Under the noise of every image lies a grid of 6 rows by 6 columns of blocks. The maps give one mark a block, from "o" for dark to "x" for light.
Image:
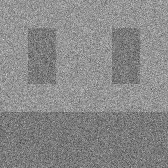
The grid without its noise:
x x x x x x
x o x x o x
x o x x o x
x x x x x x
o o o o o o
o o o o o o
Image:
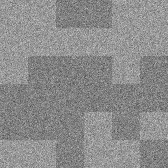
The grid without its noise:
x x o o x x
x x x x x x
x o o o x o
o o o o o o
o o o x o x
x x o x x o
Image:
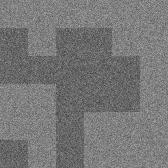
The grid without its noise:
x x x x x x
o x o o x x
o o o o o x
x x o o o x
x x o x x x
o x o x x x
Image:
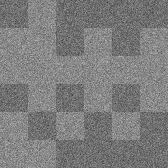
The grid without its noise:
o x o o o o
x x o x o x
x x x x x x
o x o x o x
x o x o x o
x x o o o o
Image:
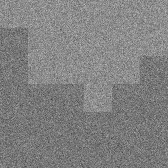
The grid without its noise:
x x x x x x
o x x x x x
o x x x x o
o o o x o o
o o o o o o
o o o o o o
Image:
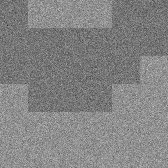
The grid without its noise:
o x x x o o
o o o o o o
o o o o o x
x o o o x x
x x x x x x
x x x x x x
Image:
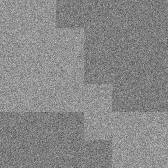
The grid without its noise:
x x o o o o
x x x o o o
x x x o o o
x x x x o o
o o o x x x
o o o o x x
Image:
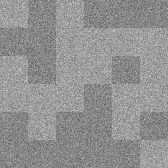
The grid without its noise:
x o x o o o
o o x x x x
x o x x o x
x x x o x x
o x o o x o
o o o o o x
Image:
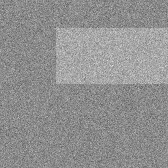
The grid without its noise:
o o o o o o
o o x x x x
o o x x x x
o o o o o o
o o o o o o
o o o o o o
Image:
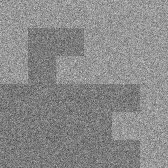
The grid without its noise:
x x x x x x
x o o x x x
x o x x x x
o o o o o x
o o o o x x
o o o o o x
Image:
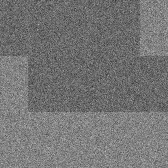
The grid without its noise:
o o o o o x
o o o o o x
x o o o o o
x o o o o o
x x x x x x
x x x x x x
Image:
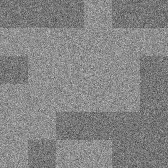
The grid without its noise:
o o o x o o
x x x x x x
o x x x x o
x x x x x o
x x o o o o
x o x x o o
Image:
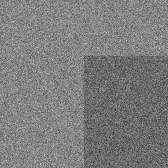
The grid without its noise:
x x x x x x
x x x x x x
x x x o o o
x x x o o o
x x x o o o
x x x o o o
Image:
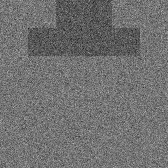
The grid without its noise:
x x o o x x
x o o o o x
x x x x x x
x x x x x x
x x x x x x
x x x x x x
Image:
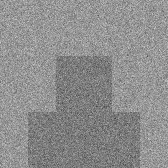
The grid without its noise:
x x x x x x
x x x x x x
x x o o x x
x x o o x x
x o o o o x
x o o o o x
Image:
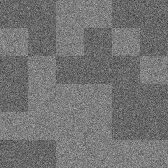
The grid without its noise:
o o x x o o
x o x o x o
o x o o o x
o x x x o o
x x x x o o
o o x x x x
